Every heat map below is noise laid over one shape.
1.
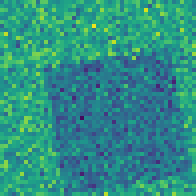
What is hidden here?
dark square
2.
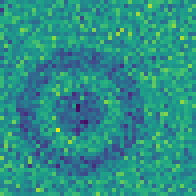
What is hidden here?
dark bullseye
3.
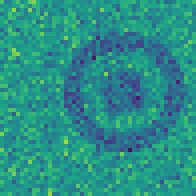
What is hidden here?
dark bullseye
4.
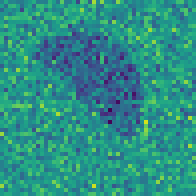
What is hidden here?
dark half disc
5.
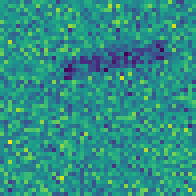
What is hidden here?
dark bar
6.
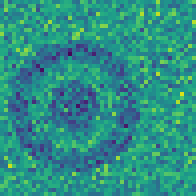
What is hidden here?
dark bullseye
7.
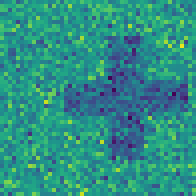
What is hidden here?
dark cross
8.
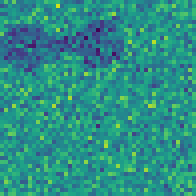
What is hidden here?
dark dumbbell
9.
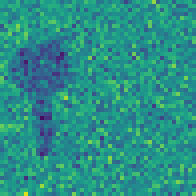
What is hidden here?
dark lollipop
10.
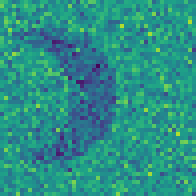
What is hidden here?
dark crescent
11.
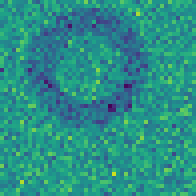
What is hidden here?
dark ring
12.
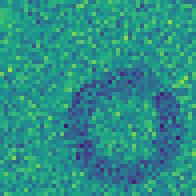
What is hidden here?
dark ring
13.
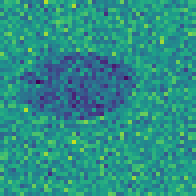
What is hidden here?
dark ellipse
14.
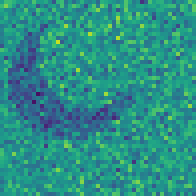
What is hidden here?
dark crescent
